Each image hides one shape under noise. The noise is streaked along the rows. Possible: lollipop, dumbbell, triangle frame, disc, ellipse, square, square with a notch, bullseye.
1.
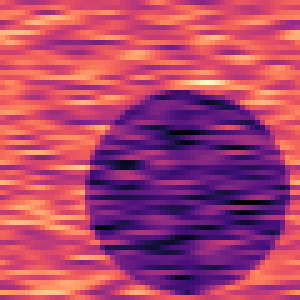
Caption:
dark disc
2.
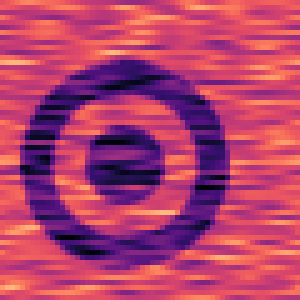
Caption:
dark bullseye
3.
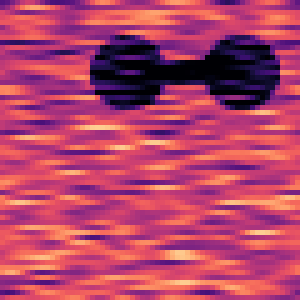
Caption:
dark dumbbell
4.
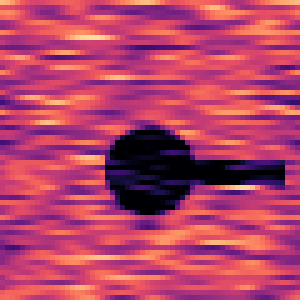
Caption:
dark lollipop
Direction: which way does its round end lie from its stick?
left
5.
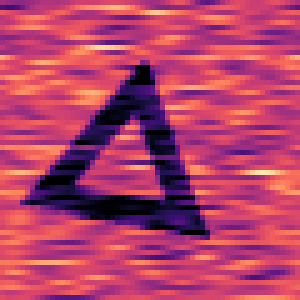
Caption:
dark triangle frame
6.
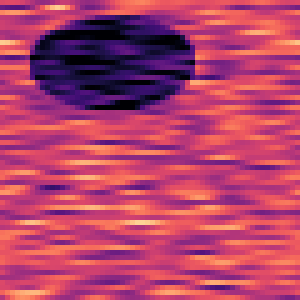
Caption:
dark ellipse
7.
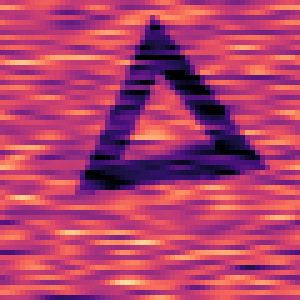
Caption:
dark triangle frame
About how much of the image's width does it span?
two thirds
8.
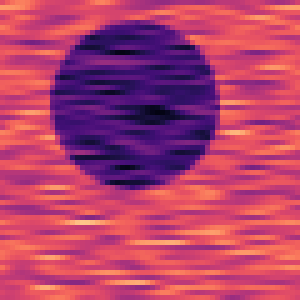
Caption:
dark disc
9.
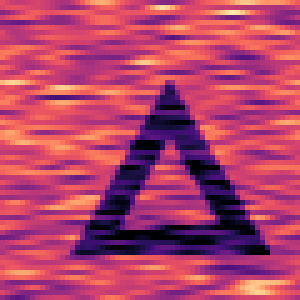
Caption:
dark triangle frame
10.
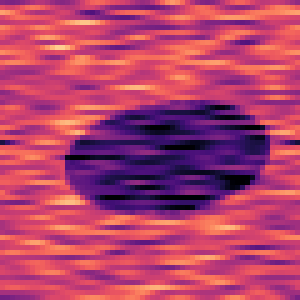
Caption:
dark ellipse
